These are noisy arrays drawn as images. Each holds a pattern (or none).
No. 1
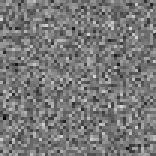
only noise
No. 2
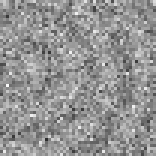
rings round one point
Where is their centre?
middle left
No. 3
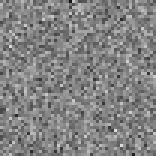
only noise
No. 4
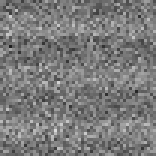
horizontal stripes
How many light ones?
3
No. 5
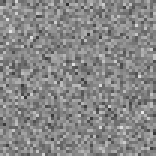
only noise
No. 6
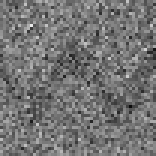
a wavy band
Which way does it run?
left to right
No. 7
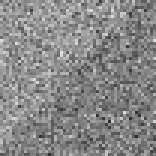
a sharp edge
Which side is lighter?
top left
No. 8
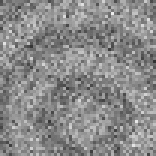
rings round one point
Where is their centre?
bottom middle
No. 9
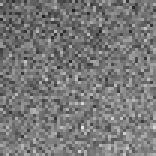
a smooth slope
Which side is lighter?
bottom right
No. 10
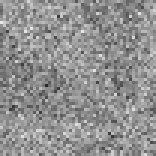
spokes from one point
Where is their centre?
bottom right
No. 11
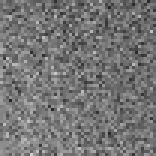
a smooth slope
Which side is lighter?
bottom left
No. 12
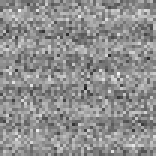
horizontal stripes
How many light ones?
5
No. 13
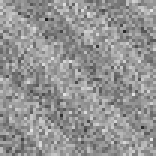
diagonal stripes
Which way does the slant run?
top left to bottom right
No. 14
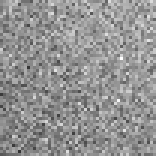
a smooth slope
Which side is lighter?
top right
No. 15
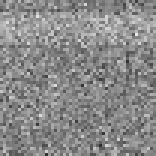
one horizontal stripe
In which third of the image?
top
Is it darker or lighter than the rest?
lighter
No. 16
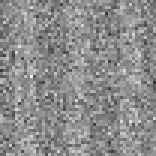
vertical stripes
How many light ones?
3
